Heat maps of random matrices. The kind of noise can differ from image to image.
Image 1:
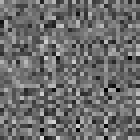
low rank plus noise
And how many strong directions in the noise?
one
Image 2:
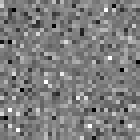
heavy tails
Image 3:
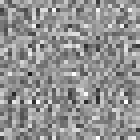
low rank plus noise
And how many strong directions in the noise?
three or four
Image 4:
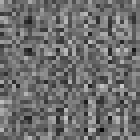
low rank plus noise
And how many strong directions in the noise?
two
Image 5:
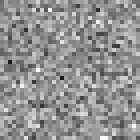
independent entries
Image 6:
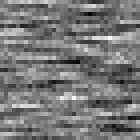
streaked along the rows
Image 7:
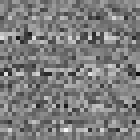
rows of uneven size
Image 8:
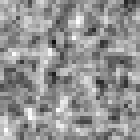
blotchy
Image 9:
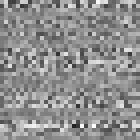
rows of uneven size
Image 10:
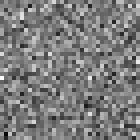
independent entries
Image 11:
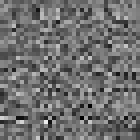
low rank plus noise
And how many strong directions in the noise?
two
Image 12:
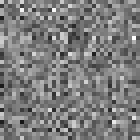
low rank plus noise
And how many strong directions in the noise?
one
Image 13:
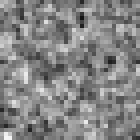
blotchy
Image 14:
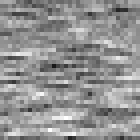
streaked along the rows
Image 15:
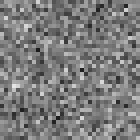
independent entries
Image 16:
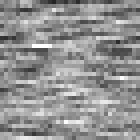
streaked along the rows
